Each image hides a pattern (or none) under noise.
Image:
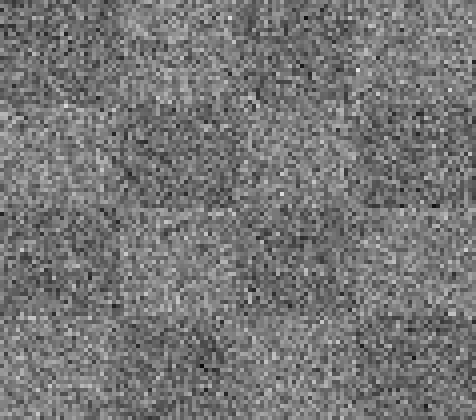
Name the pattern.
a checkerboard
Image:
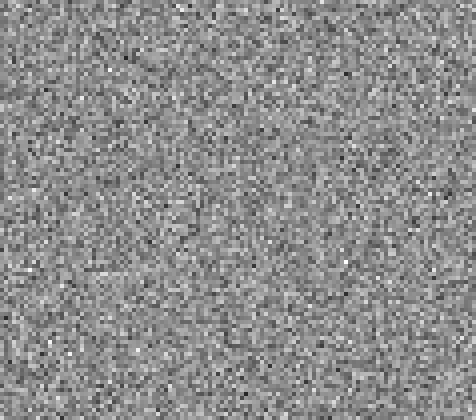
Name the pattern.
only noise
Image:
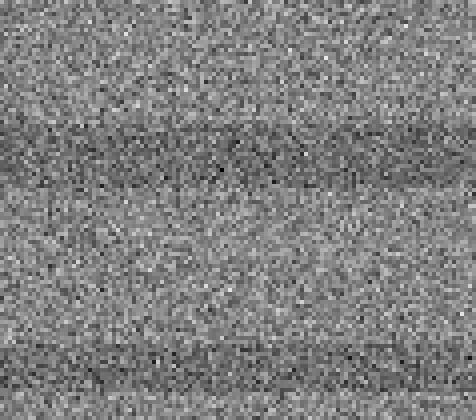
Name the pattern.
bands of rows
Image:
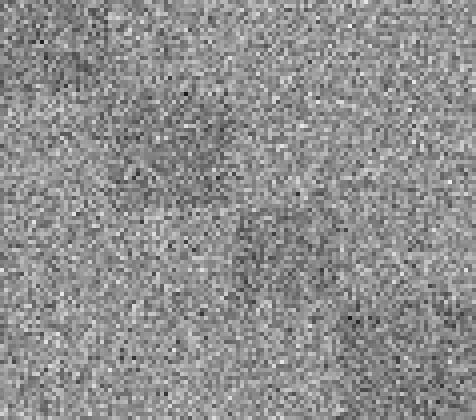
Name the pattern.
blocks along the diagonal
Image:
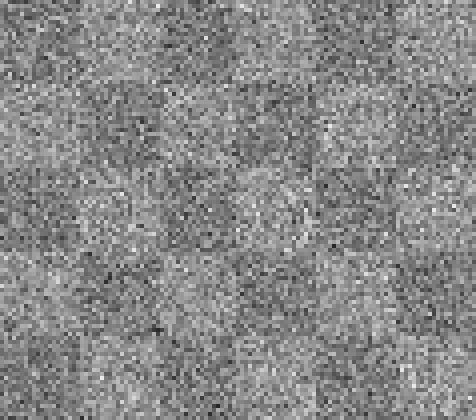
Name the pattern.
a checkerboard
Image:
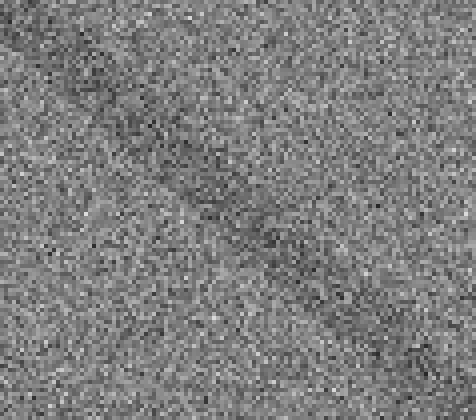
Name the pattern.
a diagonal band
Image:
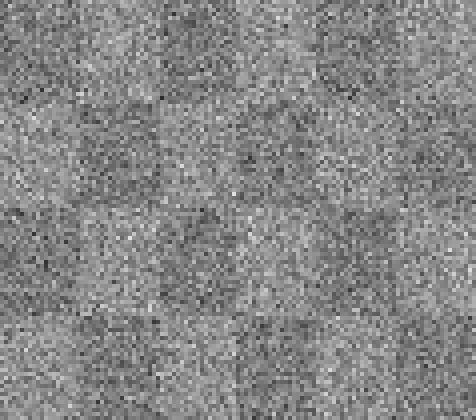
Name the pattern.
a checkerboard
